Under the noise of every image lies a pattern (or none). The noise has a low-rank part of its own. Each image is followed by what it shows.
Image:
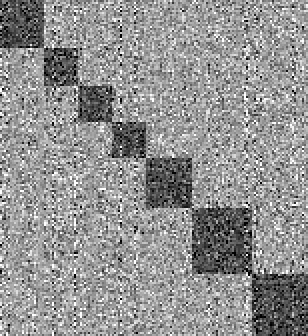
blocks along the diagonal
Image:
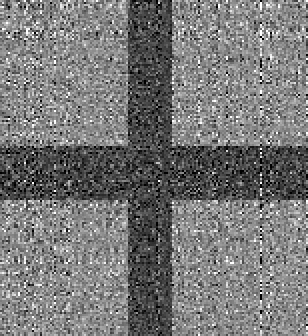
bands of rows crossing bands of columns
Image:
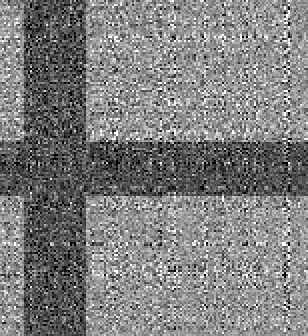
bands of rows crossing bands of columns
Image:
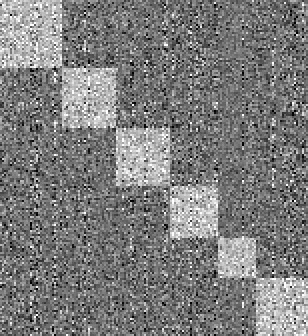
blocks along the diagonal
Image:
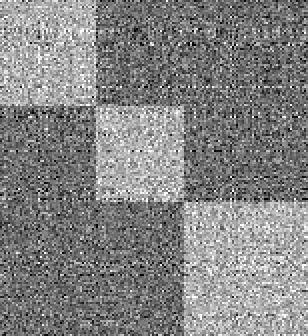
blocks along the diagonal
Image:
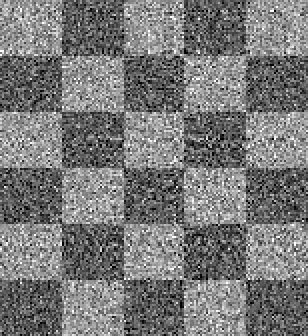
a checkerboard
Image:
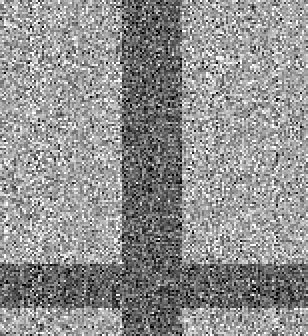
bands of rows crossing bands of columns
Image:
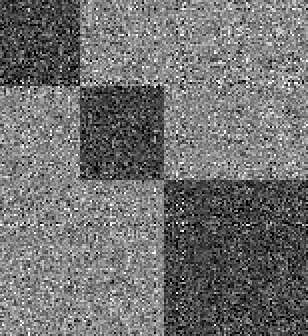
blocks along the diagonal
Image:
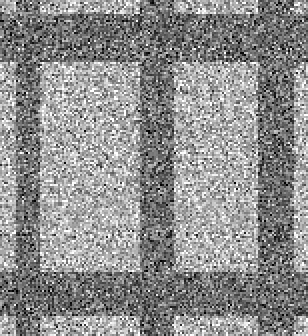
bands of rows crossing bands of columns
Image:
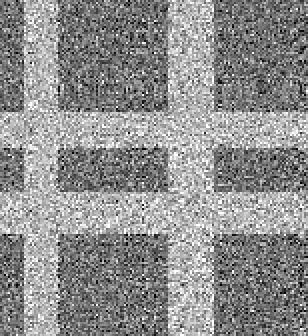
bands of rows crossing bands of columns
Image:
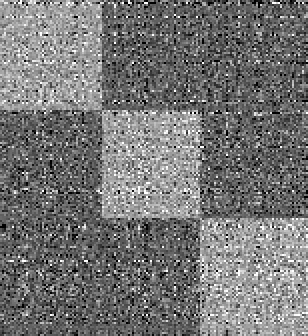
blocks along the diagonal
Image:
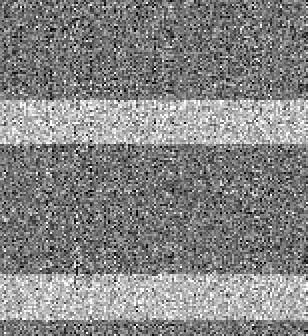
bands of rows
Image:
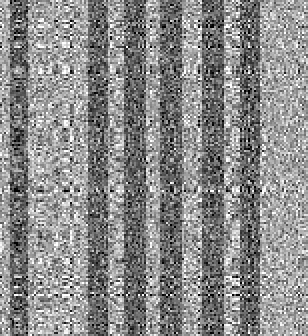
bands of columns
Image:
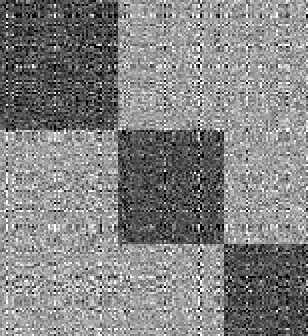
blocks along the diagonal
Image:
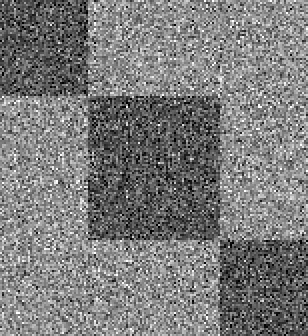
blocks along the diagonal
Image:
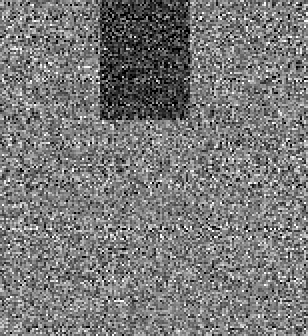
one block
